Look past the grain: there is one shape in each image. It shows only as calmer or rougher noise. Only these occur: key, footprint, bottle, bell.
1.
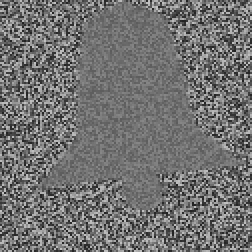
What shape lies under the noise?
bell
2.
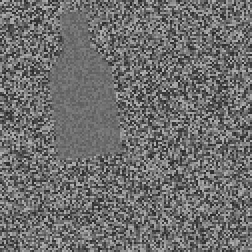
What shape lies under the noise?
bottle
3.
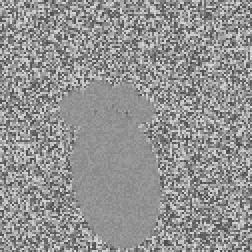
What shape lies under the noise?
footprint
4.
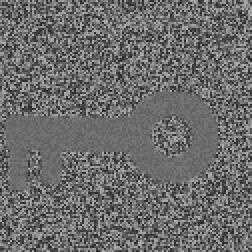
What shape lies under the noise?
key
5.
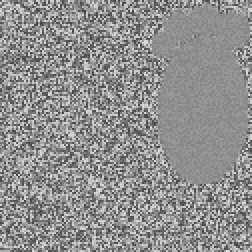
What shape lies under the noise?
footprint
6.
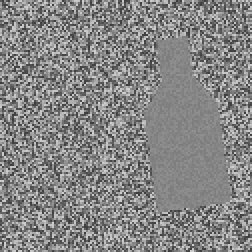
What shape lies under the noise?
bottle
